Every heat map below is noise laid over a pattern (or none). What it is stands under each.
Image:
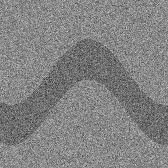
a wavy band
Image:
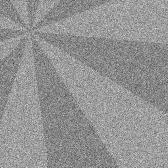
spokes from one point
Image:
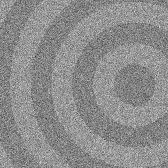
rings round one point
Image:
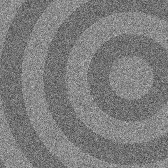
rings round one point
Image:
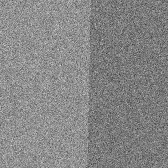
a sharp edge
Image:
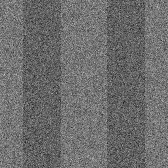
vertical stripes
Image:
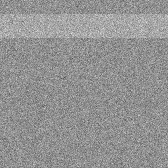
one horizontal stripe
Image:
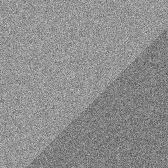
a sharp edge
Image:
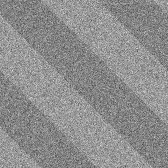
diagonal stripes
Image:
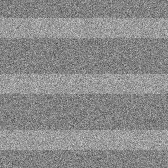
horizontal stripes
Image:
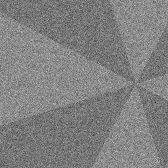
spokes from one point
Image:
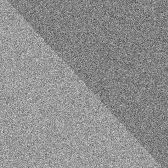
a sharp edge
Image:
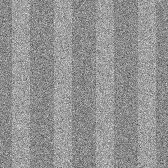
vertical stripes
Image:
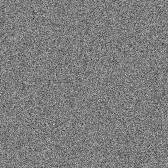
only noise
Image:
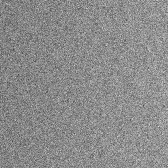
a smooth slope
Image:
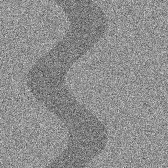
a wavy band
